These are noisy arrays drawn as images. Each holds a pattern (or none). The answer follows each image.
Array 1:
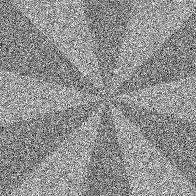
spokes from one point
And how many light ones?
6
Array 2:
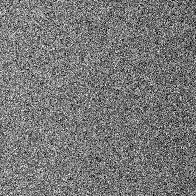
a smooth slope
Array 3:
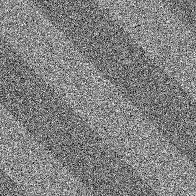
diagonal stripes
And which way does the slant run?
top left to bottom right
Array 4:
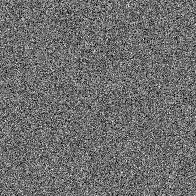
only noise
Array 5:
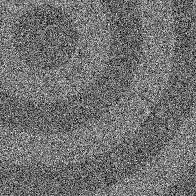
rings round one point
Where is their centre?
top left
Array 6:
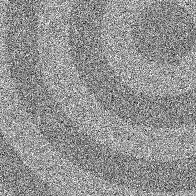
rings round one point
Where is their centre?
top right
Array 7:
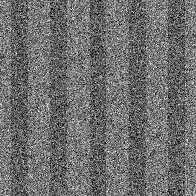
vertical stripes
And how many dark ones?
5
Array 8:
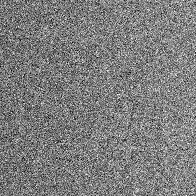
a smooth slope
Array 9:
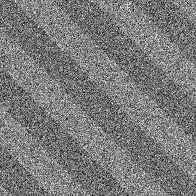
diagonal stripes
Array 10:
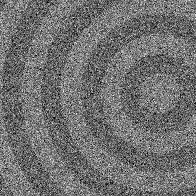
rings round one point
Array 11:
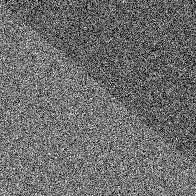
a sharp edge
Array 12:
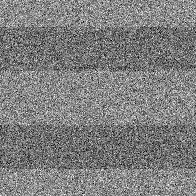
horizontal stripes
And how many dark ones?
2
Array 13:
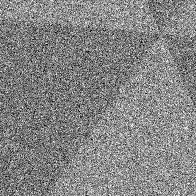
spokes from one point
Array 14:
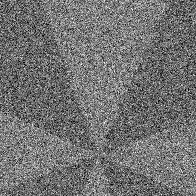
spokes from one point
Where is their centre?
bottom middle
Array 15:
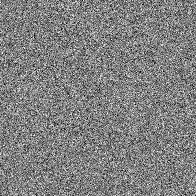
only noise
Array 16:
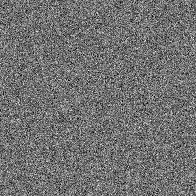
only noise
